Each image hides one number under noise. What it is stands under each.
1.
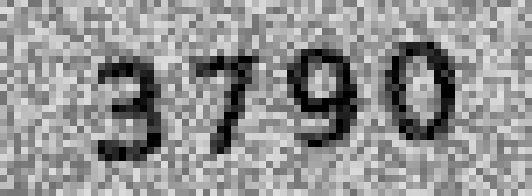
3790
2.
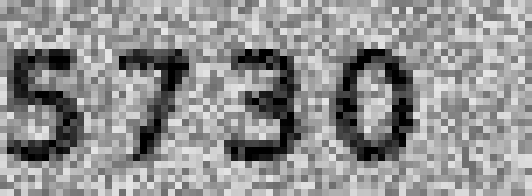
5730
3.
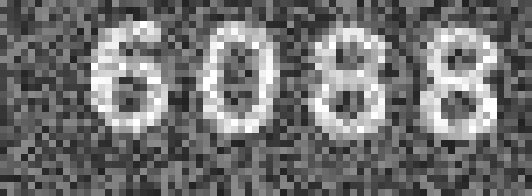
6088
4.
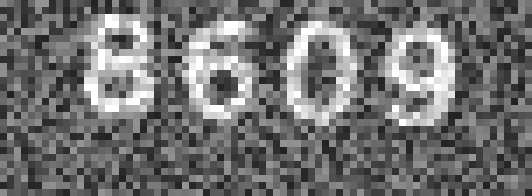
8609
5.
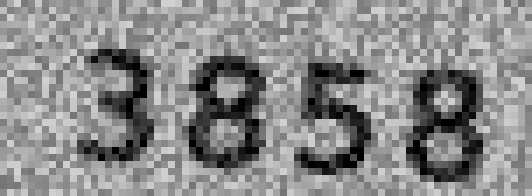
3858
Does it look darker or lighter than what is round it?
darker
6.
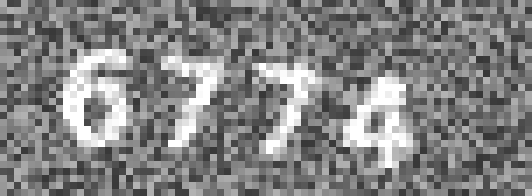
6774
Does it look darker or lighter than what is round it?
lighter
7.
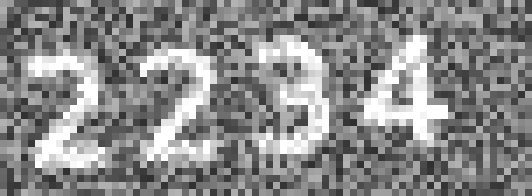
2234
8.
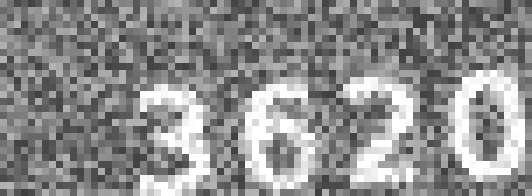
3620
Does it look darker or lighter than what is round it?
lighter
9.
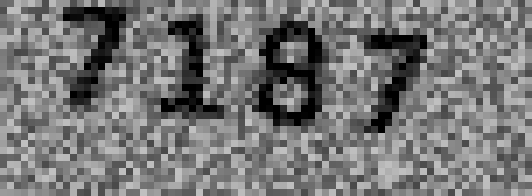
7187
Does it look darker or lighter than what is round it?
darker
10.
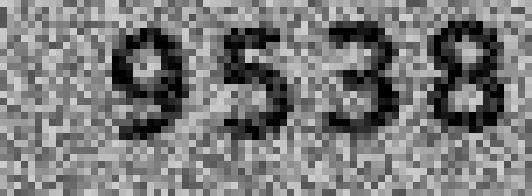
9538
